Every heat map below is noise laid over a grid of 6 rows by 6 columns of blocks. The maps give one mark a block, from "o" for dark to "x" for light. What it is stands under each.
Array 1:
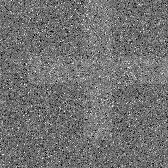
o o o x o o
o o o x o o
o x x x x x
o o o x o o
o o o x o o
o o o o o o
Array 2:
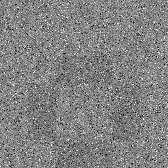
x x x x x x
x x x x x x
x x o o x x
x o x x o x
x o x x o x
x x o o x x
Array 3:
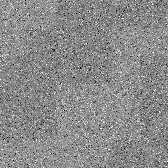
x x o o o o
x o o o x x
o o o o x o
o o x x x o
o o x x x o
x x x x o o
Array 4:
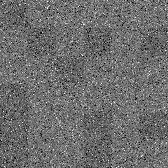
o x x x x x
x o x o x o
x x o x x x
o x x x x x
o x x o x o
o x x o x x
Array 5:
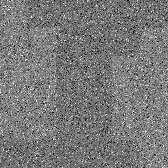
x o o o o o
x x o o o x
x x o o x x
x x o o x x
x x o o x x
o o o o o x
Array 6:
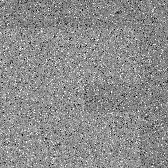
o o o o o o
x x x x x o
x x x x x o
x x x o o o
x x x x x o
x x x x x o
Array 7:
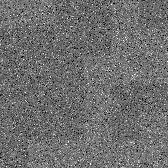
x x o o x o
o o o o x x
o o o x x x
o o o x o o
o o o x o x
o x x x x x
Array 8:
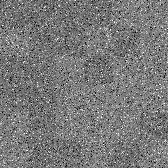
o o o o x x
x o o x o x
o o x o x x
o o x x x x
x o x x x o
x o o x o x
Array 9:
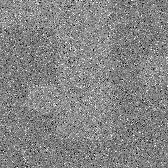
x x x x o o
o o x x o o
o o x x o x
o x x x o o
o o x x o o
o o o o o o
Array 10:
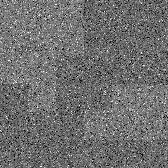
x x x o o o
x x x o o o
x x o o o o
o x o o x x
o o o x x x
o o o o o o
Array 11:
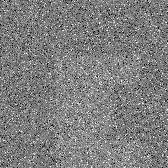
o o o o o o
o o o o o o
o o x x x o
o o x x o o
o o x x o o
o o x x x o
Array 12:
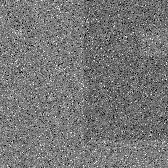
x x x o o o
x x x o o x
x x x o o o
x x x o o o
x x x o o o
x x x x x x
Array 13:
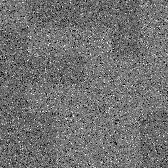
x o o o o x
o x x x o x
o o o x x x
o x x x x x
o o x x x o
o o x x x o
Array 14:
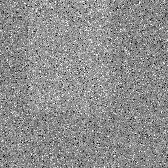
o x x x o o
o x x x o o
o x x x o o
o x x x o o
o o o o o o
o o o o o o
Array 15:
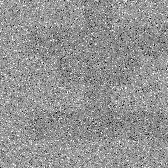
x x x o x x
x o o o o o
x x o o o x
x x x o x x
x o o o o o
x x x x x x
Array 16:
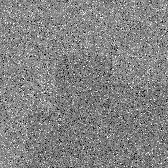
x x x x x x
x x x x x x
x x o o x x
x x o o o o
x o o o o o
x o o o o o
